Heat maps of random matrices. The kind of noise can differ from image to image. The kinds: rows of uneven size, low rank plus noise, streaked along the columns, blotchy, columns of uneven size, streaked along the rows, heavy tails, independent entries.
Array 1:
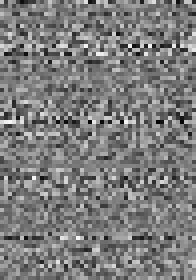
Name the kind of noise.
rows of uneven size
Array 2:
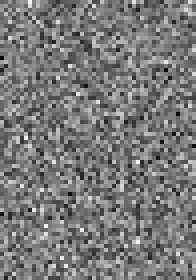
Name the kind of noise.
independent entries
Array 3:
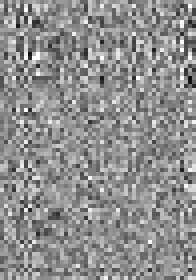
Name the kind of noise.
low rank plus noise
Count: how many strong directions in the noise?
two
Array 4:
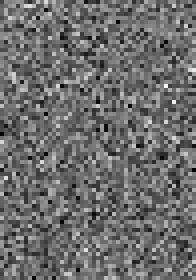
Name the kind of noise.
independent entries
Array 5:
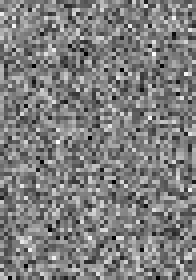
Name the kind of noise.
independent entries
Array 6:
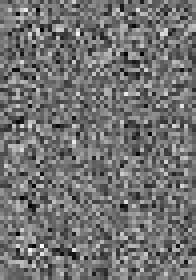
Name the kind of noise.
low rank plus noise
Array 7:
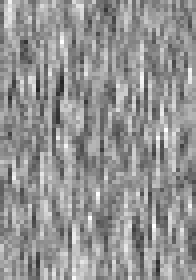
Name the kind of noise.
streaked along the columns
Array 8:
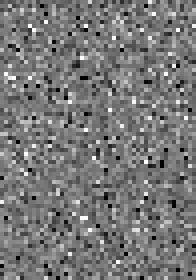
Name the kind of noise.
heavy tails
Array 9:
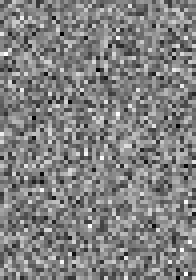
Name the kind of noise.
independent entries
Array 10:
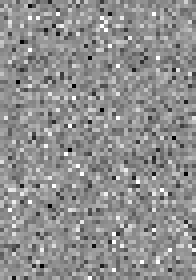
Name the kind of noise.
heavy tails
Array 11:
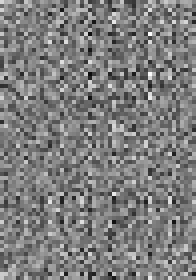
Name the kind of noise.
low rank plus noise
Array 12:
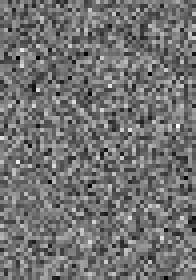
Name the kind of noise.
independent entries
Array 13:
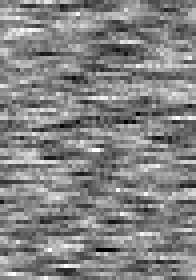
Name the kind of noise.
streaked along the rows
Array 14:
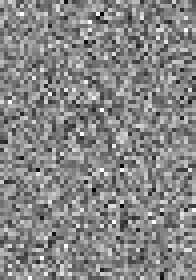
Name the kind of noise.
independent entries
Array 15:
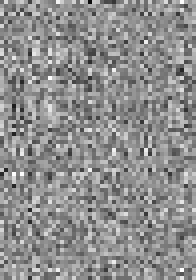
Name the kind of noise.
low rank plus noise
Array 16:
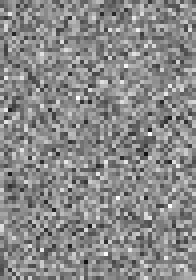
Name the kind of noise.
independent entries
